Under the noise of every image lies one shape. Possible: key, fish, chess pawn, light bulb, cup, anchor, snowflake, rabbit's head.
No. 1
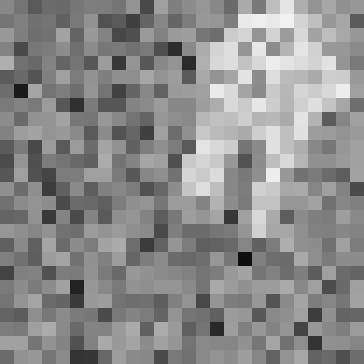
rabbit's head
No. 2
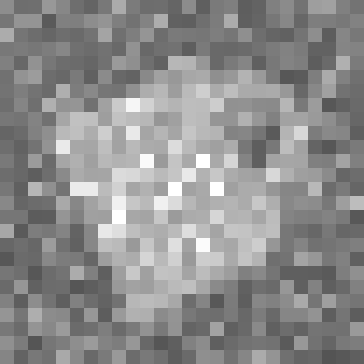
cup
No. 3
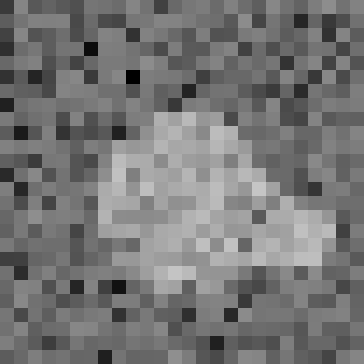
light bulb
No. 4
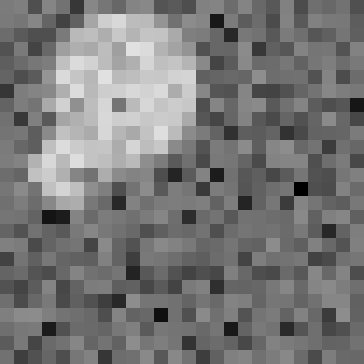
light bulb
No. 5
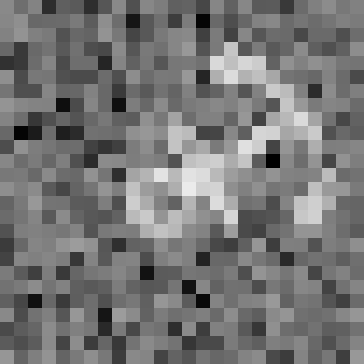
anchor
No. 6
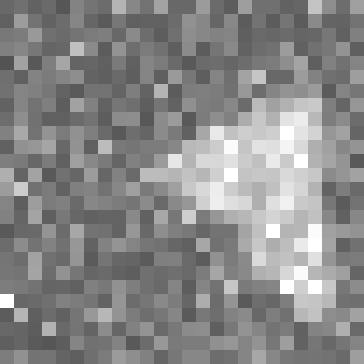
chess pawn
